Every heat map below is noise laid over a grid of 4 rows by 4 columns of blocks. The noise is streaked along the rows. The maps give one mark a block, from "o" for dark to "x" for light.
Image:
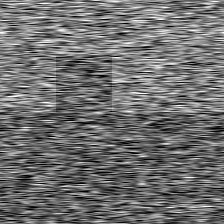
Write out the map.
x x x x
x o x x
o o o o
o o o o
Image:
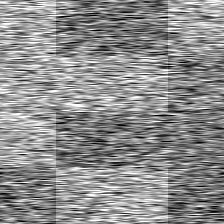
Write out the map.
x o o x
x x x o
x o o o
o x x o
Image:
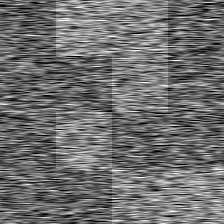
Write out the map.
o x x o
o o x o
o x o o
o o x x
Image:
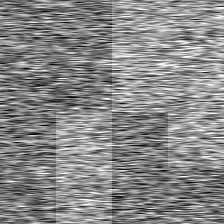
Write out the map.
o o x x
o o x x
o x o x
o x o o
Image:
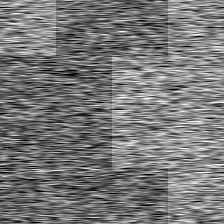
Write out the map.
x o o x
o o x x
o o x x
o o o x
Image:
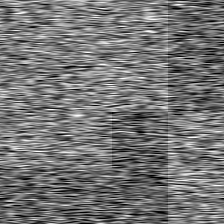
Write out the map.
x x x o
x x x o
x x o x
o o o x
